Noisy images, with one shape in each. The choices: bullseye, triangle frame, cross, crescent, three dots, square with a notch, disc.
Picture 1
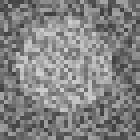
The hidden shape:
disc
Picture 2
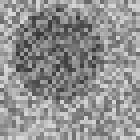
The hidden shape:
disc
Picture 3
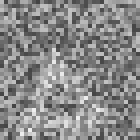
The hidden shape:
triangle frame
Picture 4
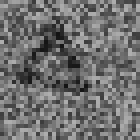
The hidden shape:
triangle frame
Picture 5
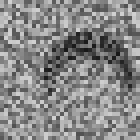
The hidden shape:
crescent
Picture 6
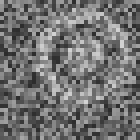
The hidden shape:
bullseye
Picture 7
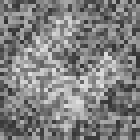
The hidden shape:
square with a notch
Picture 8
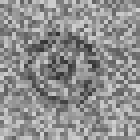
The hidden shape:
bullseye
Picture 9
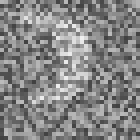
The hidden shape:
crescent
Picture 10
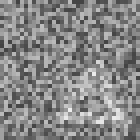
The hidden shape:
triangle frame
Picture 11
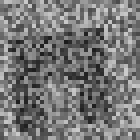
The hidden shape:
square with a notch
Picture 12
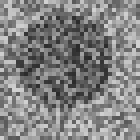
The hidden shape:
disc
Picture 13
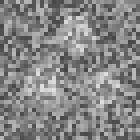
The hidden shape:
three dots
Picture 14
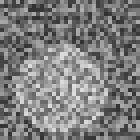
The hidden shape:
disc
